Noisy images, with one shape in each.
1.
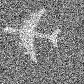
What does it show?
light airplane
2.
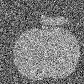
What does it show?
light apple
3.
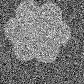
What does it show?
light flower
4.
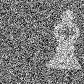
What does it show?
light chess bishop
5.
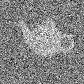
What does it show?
light teapot
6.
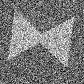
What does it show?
light bow tie
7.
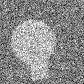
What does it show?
light light bulb
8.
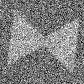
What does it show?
light bow tie
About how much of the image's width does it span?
nearly all
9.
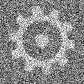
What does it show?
light gear
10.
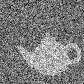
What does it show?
light teapot
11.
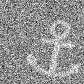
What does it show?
light anchor
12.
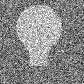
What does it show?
light light bulb
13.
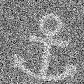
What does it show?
light anchor
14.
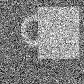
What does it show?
light cup
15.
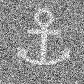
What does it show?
light anchor
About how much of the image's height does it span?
two thirds
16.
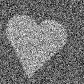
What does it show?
light heart
